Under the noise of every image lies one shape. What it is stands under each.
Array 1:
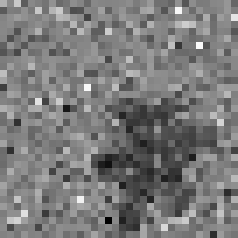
turtle
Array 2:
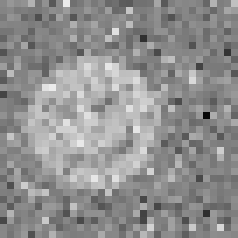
smiling face
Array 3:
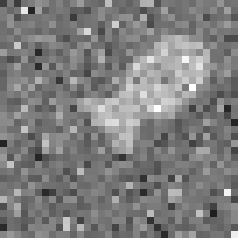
fish
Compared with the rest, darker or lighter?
lighter
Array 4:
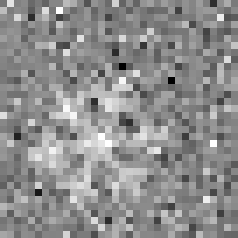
snowflake
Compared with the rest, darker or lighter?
lighter
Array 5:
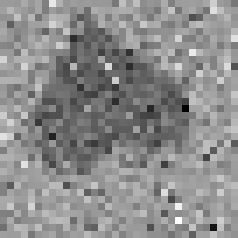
heart
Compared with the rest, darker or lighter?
darker
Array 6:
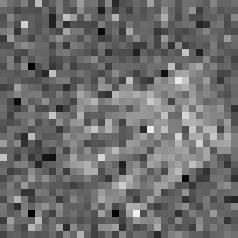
chess queen
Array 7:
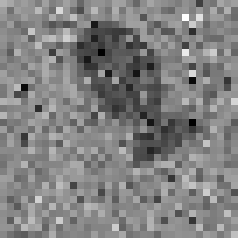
fish
